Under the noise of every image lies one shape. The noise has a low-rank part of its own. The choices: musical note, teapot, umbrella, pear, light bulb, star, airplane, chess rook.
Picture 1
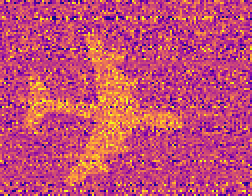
airplane
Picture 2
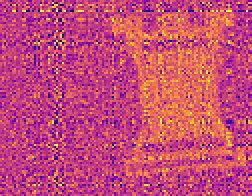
chess rook
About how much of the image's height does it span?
nearly all
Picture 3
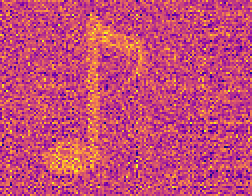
musical note
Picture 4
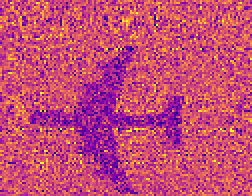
airplane
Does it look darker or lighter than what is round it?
darker
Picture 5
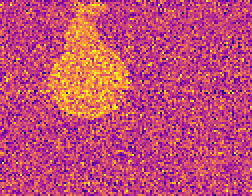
pear
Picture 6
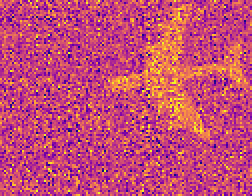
airplane
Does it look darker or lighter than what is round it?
lighter
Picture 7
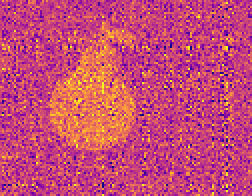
pear
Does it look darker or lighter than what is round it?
lighter
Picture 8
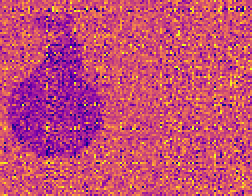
pear
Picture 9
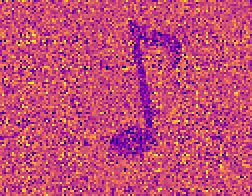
musical note
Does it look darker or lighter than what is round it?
darker
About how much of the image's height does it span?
two thirds
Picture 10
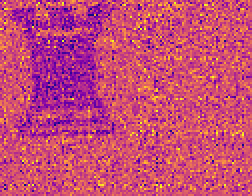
chess rook
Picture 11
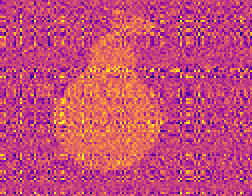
pear
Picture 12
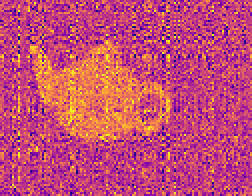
teapot
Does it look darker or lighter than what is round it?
lighter
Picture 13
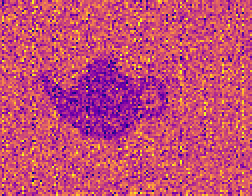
teapot
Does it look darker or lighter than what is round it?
darker
